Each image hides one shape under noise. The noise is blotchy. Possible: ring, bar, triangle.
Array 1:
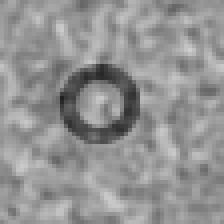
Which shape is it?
ring
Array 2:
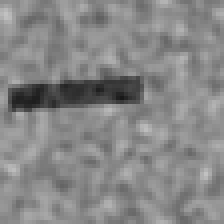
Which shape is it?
bar
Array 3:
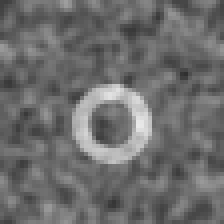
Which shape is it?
ring
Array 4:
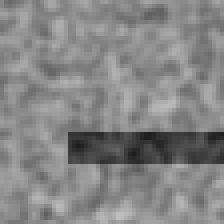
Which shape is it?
bar
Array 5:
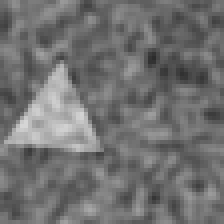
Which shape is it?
triangle
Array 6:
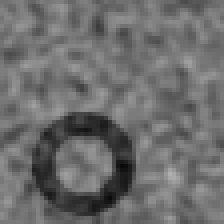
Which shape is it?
ring
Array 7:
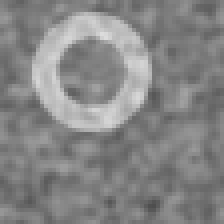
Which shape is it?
ring
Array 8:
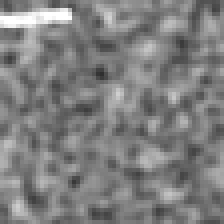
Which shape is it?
bar
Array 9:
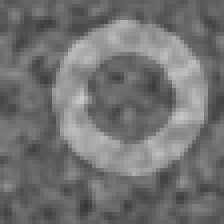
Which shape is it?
ring
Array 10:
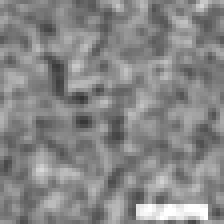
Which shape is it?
bar
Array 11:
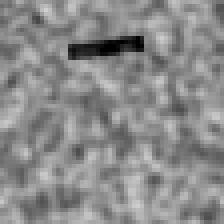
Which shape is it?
bar
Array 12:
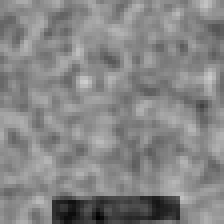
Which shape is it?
bar
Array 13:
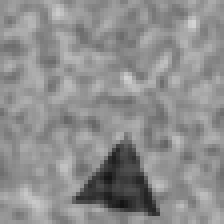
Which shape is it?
triangle
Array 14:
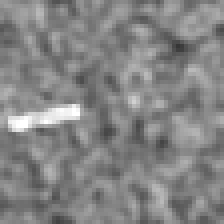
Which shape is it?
bar
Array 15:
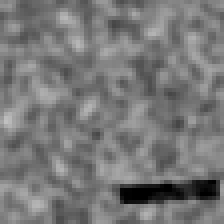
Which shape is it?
bar
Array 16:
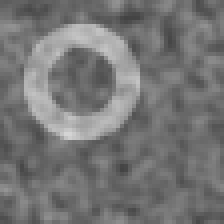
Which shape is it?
ring
